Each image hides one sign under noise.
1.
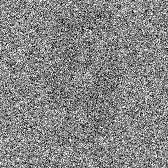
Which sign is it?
section sign
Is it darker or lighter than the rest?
darker
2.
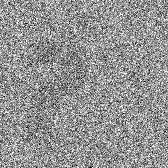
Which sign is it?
question mark
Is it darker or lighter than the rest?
darker
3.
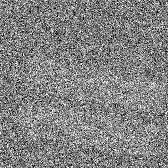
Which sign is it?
equals sign
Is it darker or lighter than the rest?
lighter
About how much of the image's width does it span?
nearly all
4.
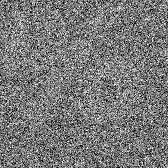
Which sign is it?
percent sign
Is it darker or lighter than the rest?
lighter
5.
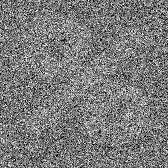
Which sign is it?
percent sign
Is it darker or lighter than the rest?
lighter
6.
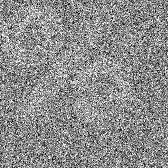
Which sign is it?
percent sign
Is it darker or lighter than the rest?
lighter
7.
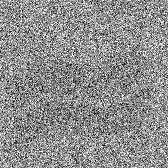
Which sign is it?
approximately sign
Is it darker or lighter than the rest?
darker
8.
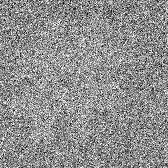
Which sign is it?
hash sign
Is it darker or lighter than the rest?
lighter
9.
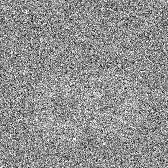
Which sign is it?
infinity sign
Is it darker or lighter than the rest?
lighter
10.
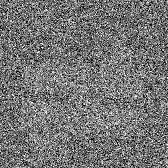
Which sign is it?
not-equal sign
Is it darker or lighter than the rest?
lighter
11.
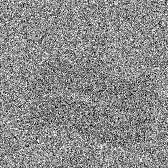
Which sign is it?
approximately sign
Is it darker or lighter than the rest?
darker
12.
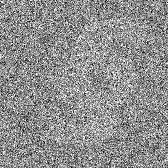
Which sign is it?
section sign
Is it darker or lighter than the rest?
lighter
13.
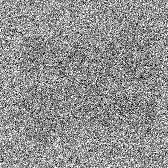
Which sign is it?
not-equal sign
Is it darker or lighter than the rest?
darker
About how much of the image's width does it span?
nearly all
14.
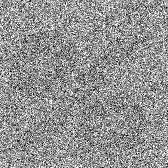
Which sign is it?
percent sign
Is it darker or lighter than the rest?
darker
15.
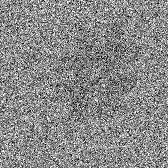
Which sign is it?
hash sign
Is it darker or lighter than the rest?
darker
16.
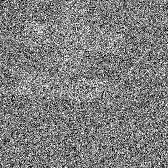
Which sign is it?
plus-minus sign
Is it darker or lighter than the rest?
lighter
